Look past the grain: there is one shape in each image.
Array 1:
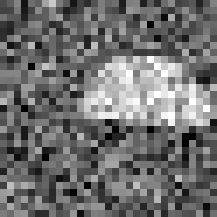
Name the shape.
half disc
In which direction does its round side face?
up
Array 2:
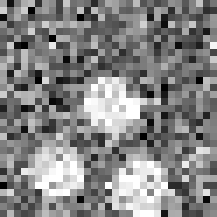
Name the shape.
three dots
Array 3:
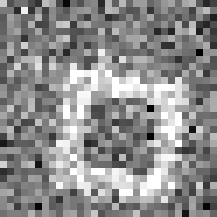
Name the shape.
square frame
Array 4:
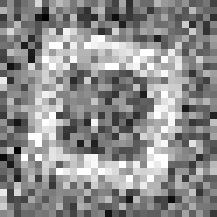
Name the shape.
square frame
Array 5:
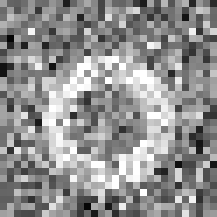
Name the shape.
ring
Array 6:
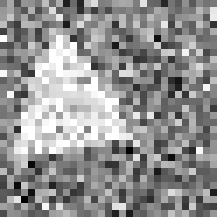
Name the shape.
triangle
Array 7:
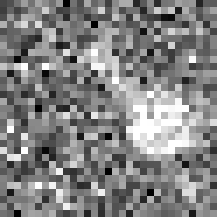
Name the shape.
lollipop
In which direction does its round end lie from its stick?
down and right
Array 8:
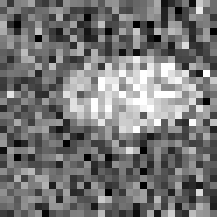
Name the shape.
ellipse
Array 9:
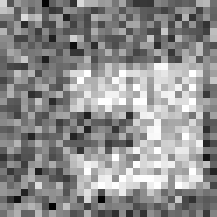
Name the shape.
square with a notch
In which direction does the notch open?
left
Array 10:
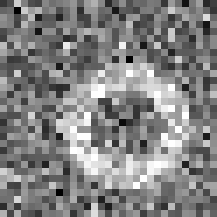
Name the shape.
ring
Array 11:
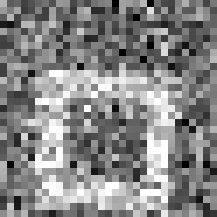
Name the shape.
square frame
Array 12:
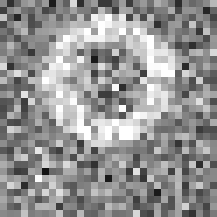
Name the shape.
ring
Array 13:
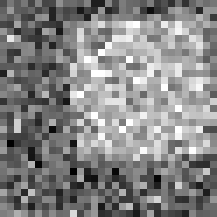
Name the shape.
square
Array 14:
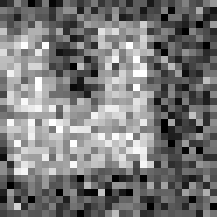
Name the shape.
square with a notch
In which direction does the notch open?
up
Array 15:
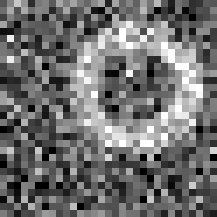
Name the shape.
ring
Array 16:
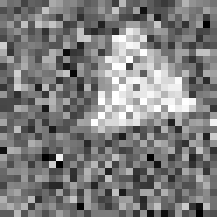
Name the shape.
triangle
